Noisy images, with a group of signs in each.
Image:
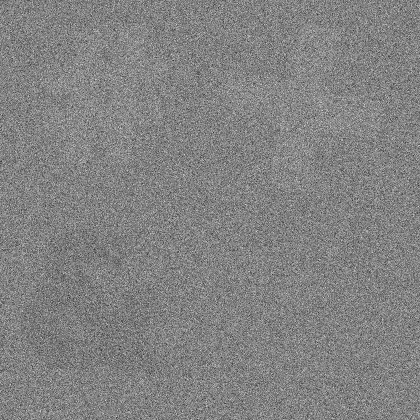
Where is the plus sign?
top right
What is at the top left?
hash sign
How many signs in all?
3
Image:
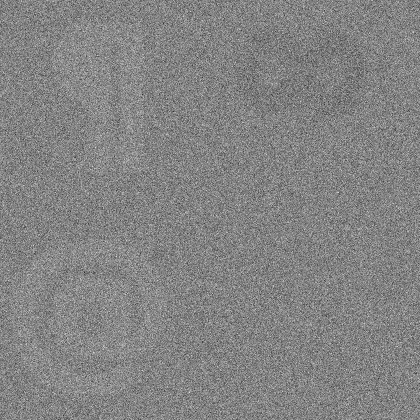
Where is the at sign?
bottom left
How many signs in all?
3
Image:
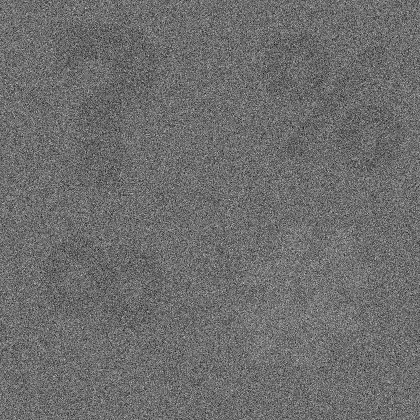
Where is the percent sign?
top right
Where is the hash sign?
bottom right
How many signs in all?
4
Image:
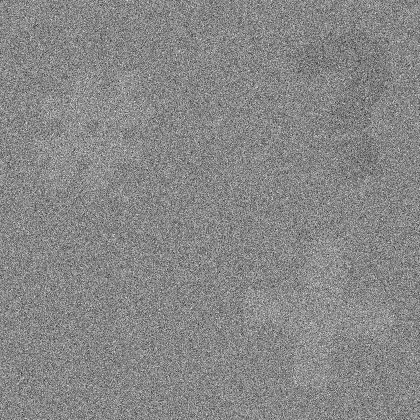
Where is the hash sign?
top left
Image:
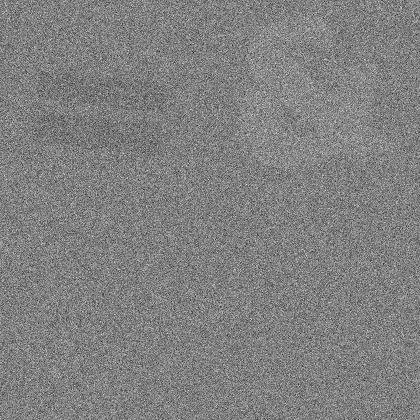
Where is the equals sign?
top left
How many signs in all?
2
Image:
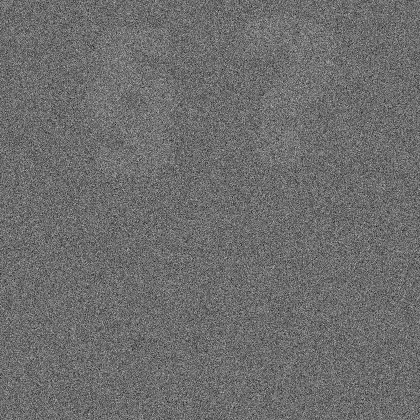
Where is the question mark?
top right
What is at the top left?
section sign
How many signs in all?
2
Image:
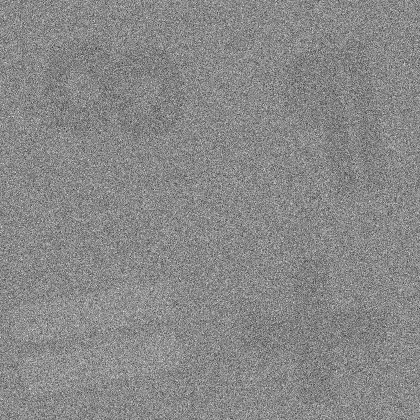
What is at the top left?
infinity sign
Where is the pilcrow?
top right
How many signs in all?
4
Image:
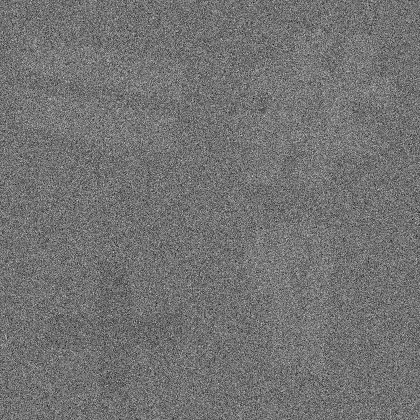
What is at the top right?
hash sign
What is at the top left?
equals sign
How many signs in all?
4
